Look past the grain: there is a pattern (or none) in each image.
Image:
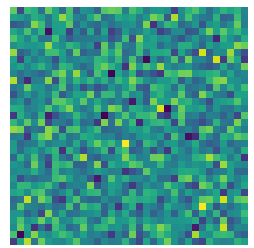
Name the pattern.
only noise
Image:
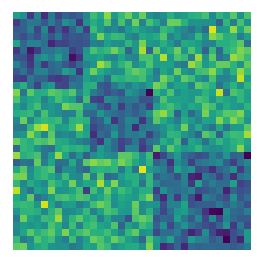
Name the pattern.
blocks along the diagonal
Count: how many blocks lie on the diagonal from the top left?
3
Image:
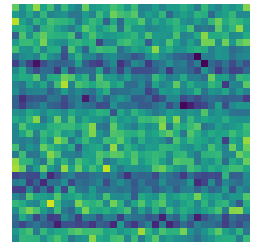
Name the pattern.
bands of rows
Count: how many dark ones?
4
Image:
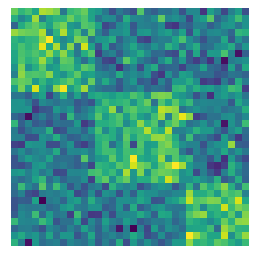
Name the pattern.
blocks along the diagonal
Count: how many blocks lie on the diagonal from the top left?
3
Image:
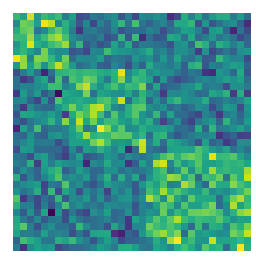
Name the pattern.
blocks along the diagonal
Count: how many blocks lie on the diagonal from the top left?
3
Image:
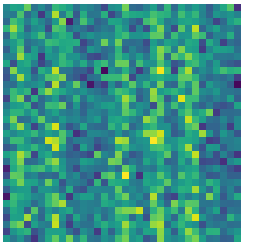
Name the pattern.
bands of columns
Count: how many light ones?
5
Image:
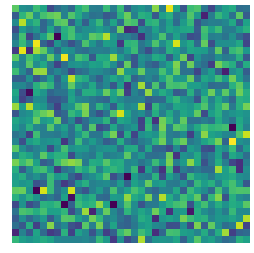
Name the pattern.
only noise
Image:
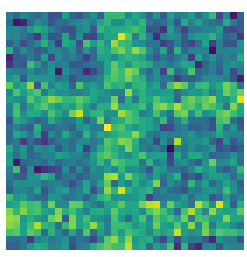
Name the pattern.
bands of rows crossing bands of columns
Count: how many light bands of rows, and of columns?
2 and 1
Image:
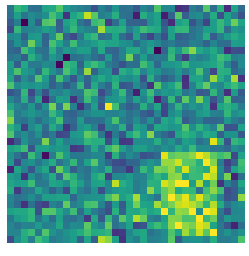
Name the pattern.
one block
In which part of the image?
bottom right
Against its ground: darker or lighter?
lighter
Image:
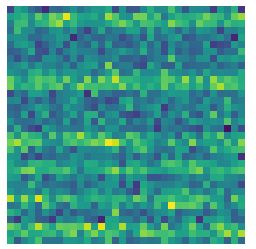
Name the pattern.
bands of rows
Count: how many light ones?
6
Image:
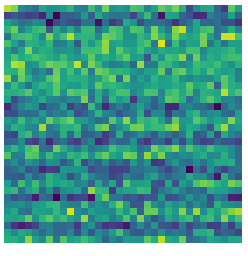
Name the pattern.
bands of rows
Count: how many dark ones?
6
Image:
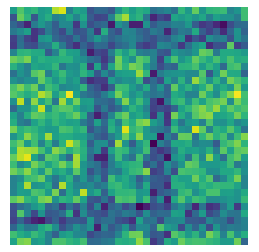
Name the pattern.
bands of rows crossing bands of columns
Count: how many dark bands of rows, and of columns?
2 and 2
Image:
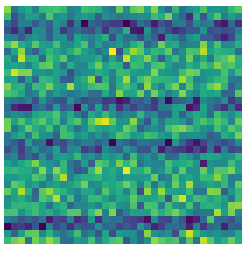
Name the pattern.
bands of rows
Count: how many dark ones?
4
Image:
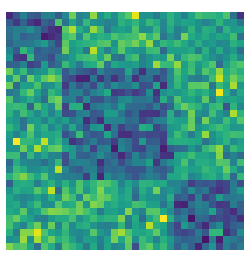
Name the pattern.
blocks along the diagonal
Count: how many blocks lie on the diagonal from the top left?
3
